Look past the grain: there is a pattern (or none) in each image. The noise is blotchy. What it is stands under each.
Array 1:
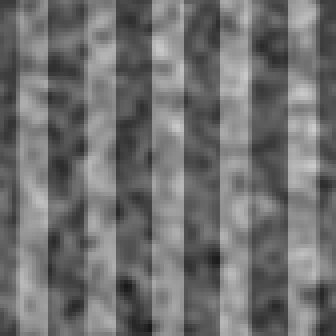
vertical stripes
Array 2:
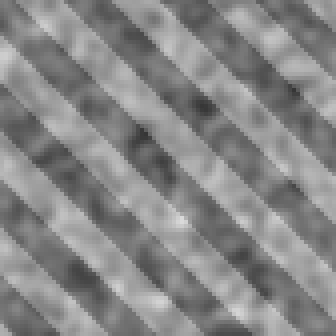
diagonal stripes
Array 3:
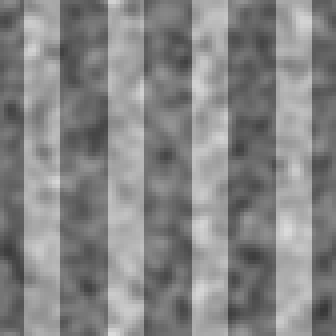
vertical stripes
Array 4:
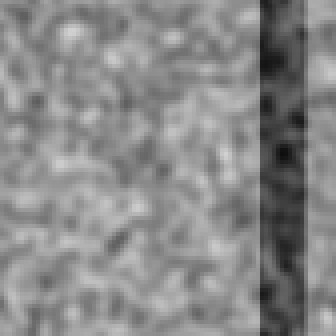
one vertical stripe
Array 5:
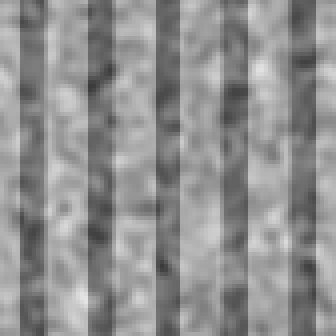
vertical stripes
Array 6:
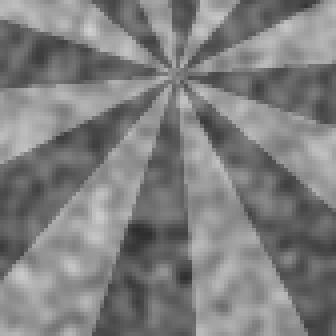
spokes from one point
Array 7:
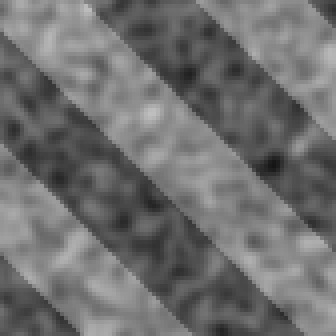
diagonal stripes
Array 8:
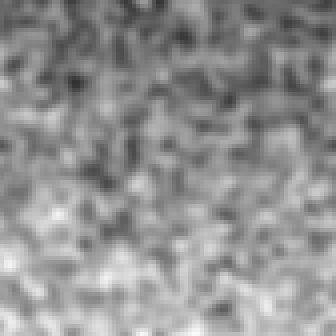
a smooth slope
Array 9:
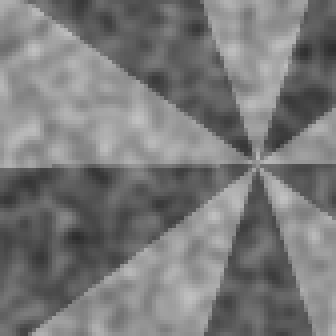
spokes from one point
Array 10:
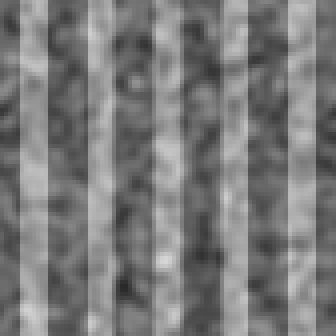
vertical stripes
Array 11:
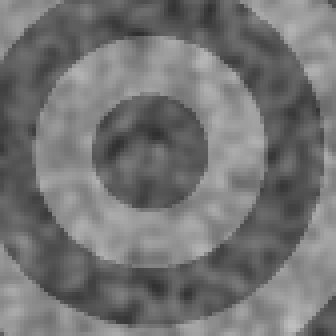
rings round one point
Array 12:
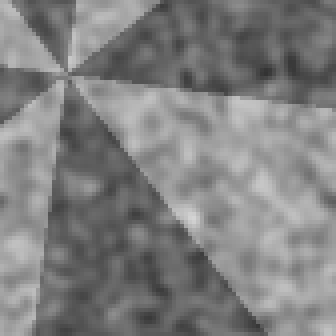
spokes from one point
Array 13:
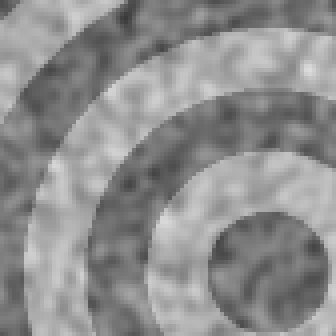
rings round one point
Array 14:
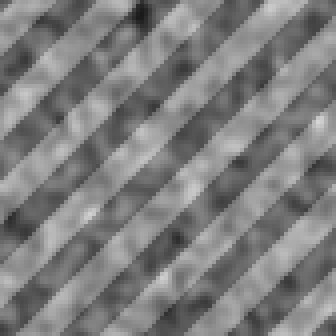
diagonal stripes
